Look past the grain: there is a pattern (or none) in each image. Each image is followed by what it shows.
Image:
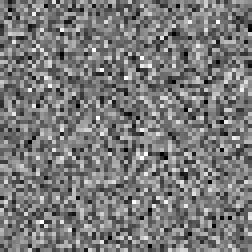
only noise
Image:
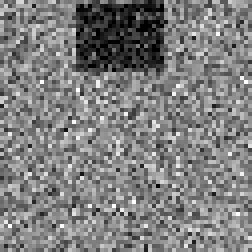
one block
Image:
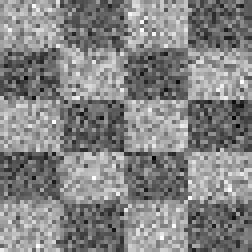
a checkerboard
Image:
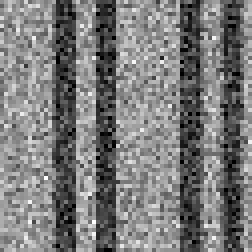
bands of columns
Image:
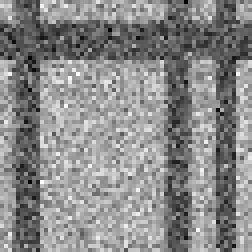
bands of rows crossing bands of columns
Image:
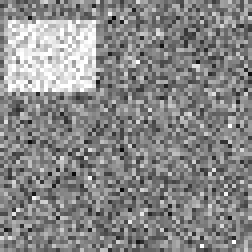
one block
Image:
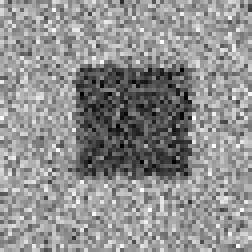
one block
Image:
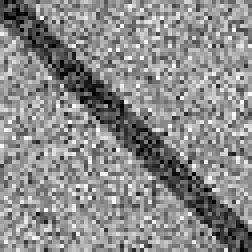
a diagonal band
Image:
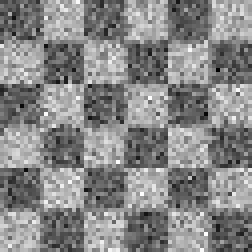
a checkerboard
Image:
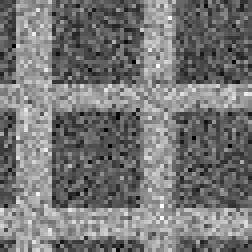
bands of rows crossing bands of columns
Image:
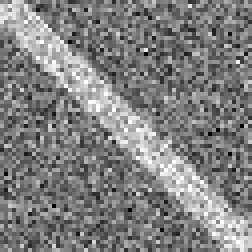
a diagonal band
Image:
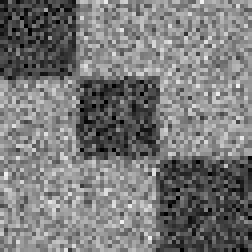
blocks along the diagonal
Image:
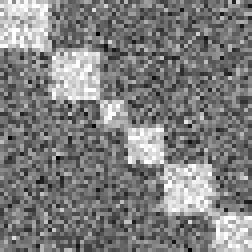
blocks along the diagonal
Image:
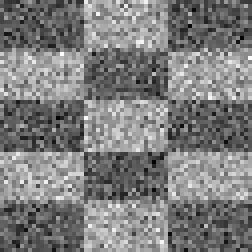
a checkerboard
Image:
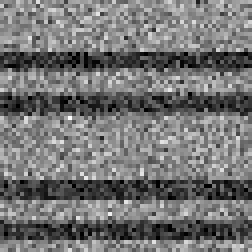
bands of rows
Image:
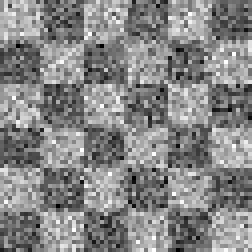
a checkerboard
